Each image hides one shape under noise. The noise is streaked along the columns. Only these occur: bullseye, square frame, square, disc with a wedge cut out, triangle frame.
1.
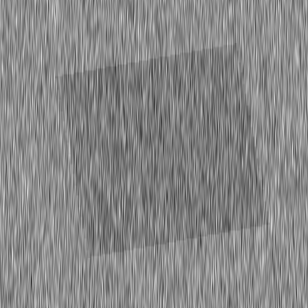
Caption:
dark square
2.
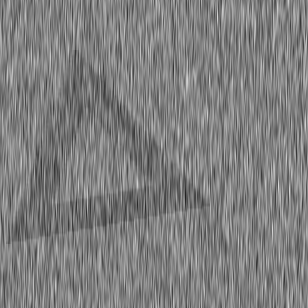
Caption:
dark triangle frame
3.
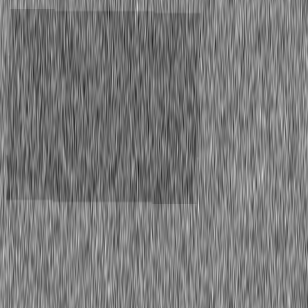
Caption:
dark square
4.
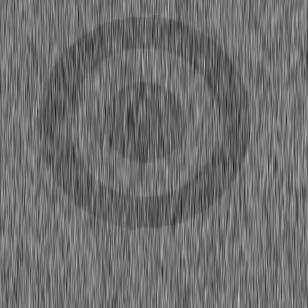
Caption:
dark bullseye
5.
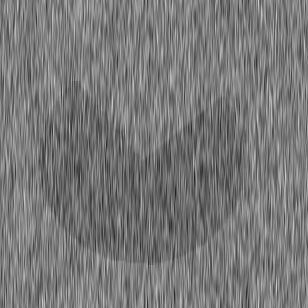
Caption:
dark disc with a wedge cut out
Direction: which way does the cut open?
up
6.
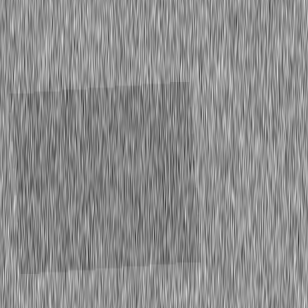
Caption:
dark square
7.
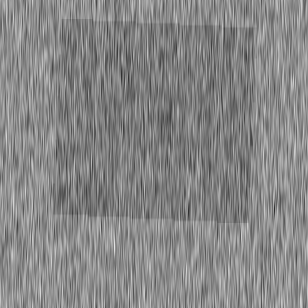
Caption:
dark square
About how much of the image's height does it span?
two thirds
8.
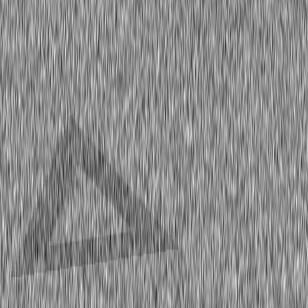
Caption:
dark triangle frame
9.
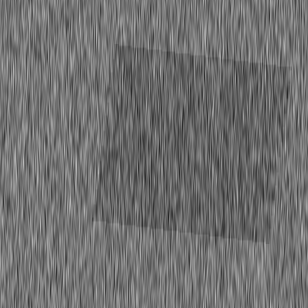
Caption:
dark square
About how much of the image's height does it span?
two thirds
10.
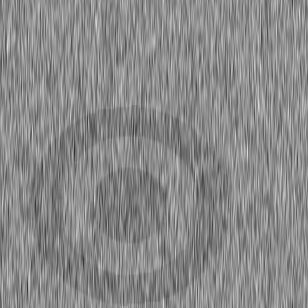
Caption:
dark bullseye
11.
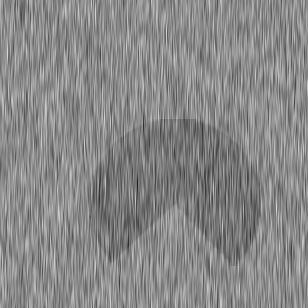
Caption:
dark disc with a wedge cut out
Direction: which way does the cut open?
down
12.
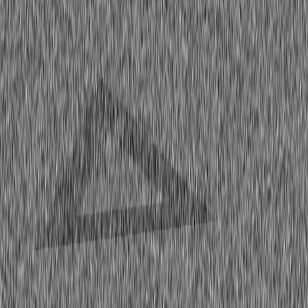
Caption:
dark triangle frame
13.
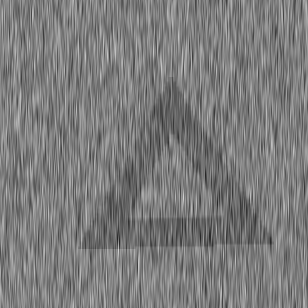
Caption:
dark triangle frame
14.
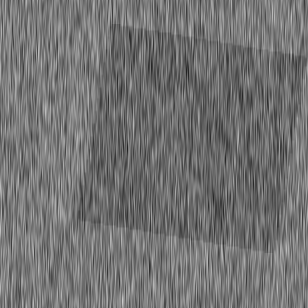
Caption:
dark square
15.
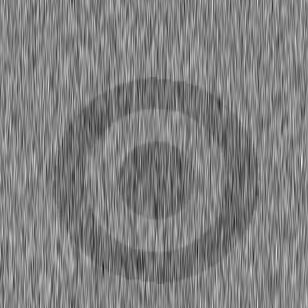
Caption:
dark bullseye
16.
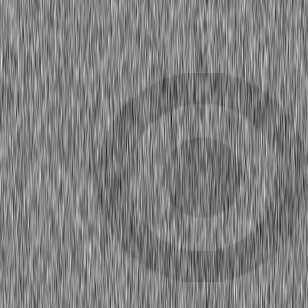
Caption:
dark bullseye
